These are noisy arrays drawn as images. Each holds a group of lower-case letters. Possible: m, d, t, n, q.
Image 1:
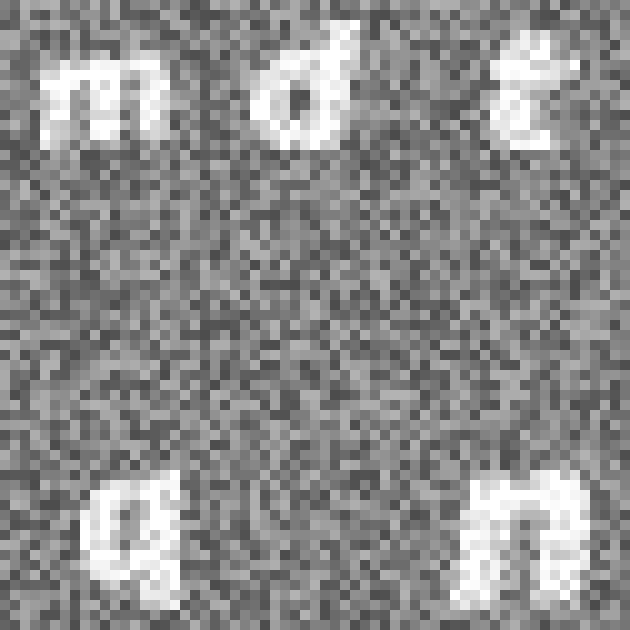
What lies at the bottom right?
n
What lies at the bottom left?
q
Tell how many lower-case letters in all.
5
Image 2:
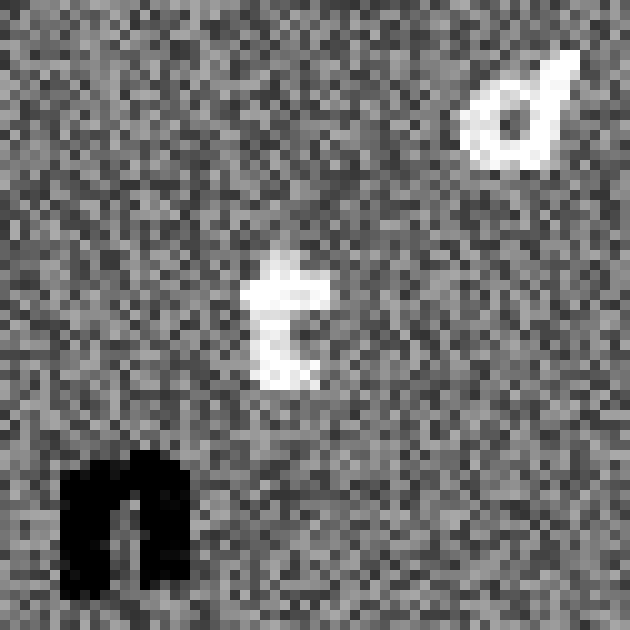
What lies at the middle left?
nothing
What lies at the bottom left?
n
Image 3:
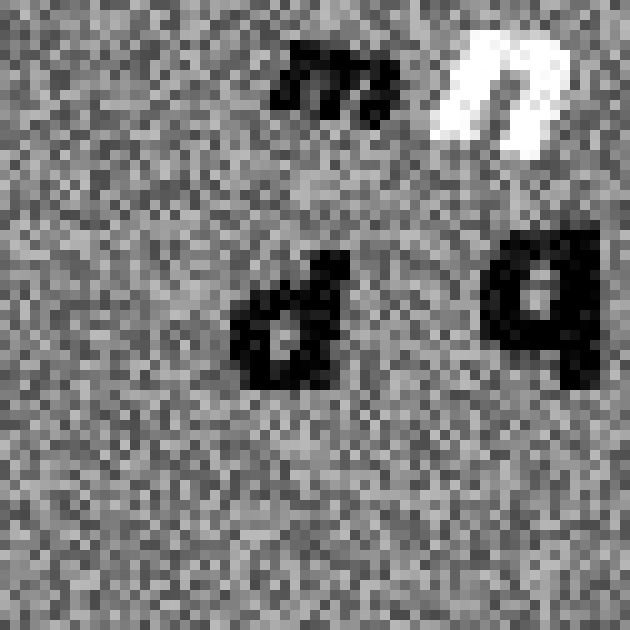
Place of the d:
centre
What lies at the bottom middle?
nothing
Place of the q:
middle right
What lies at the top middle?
m
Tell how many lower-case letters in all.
4
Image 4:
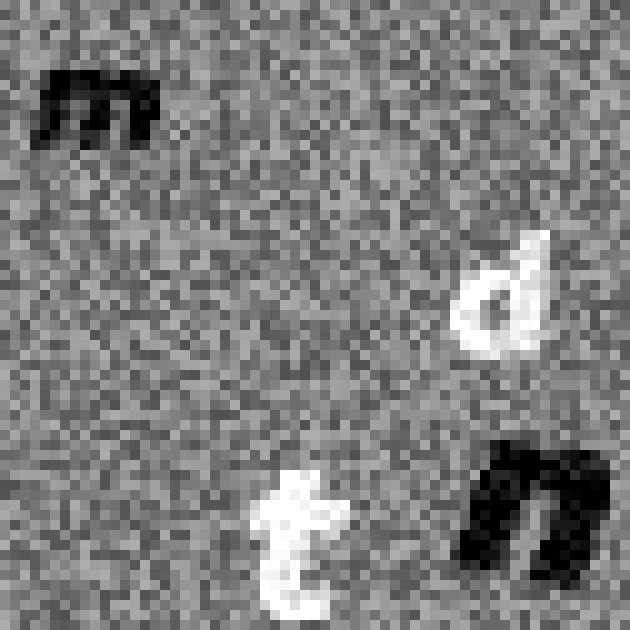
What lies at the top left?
m
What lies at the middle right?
d
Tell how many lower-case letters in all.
4
